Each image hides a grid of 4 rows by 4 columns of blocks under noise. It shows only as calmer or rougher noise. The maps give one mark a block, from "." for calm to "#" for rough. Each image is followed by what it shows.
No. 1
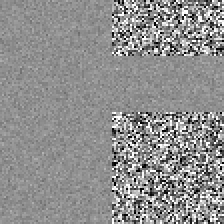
. . # #
. . . .
. . # #
. . # #
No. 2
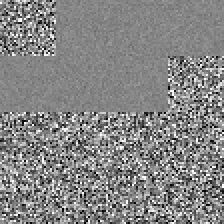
# . . .
. . . #
# # # #
# # # #
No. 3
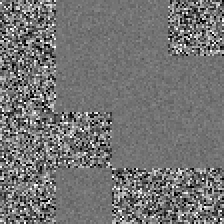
# . . #
# . . .
# # . .
# . # #
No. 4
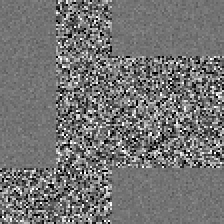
. # . .
. # # #
. # # #
# # . .
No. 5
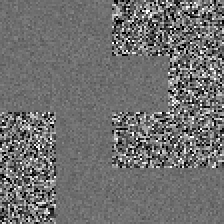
. . # #
. . . #
# . # #
# . . .
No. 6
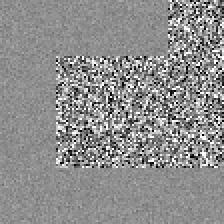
. . . #
. # # #
. # # #
. . . .
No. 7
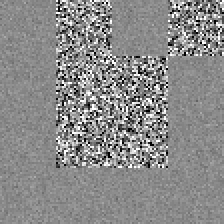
. # . #
. # # .
. # # .
. . . .
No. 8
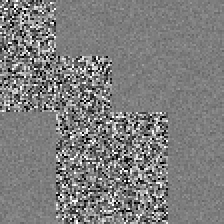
# . . .
# # . .
. # # .
. # # .
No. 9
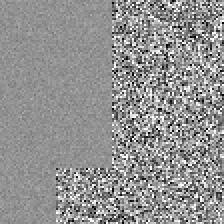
. . # #
. . # #
. . # #
. # # #
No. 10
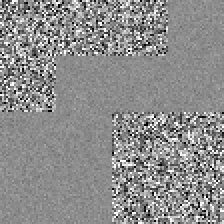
# # # .
# . . .
. . # #
. . # #
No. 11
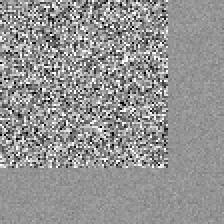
# # # .
# # # .
# # # .
. . . .
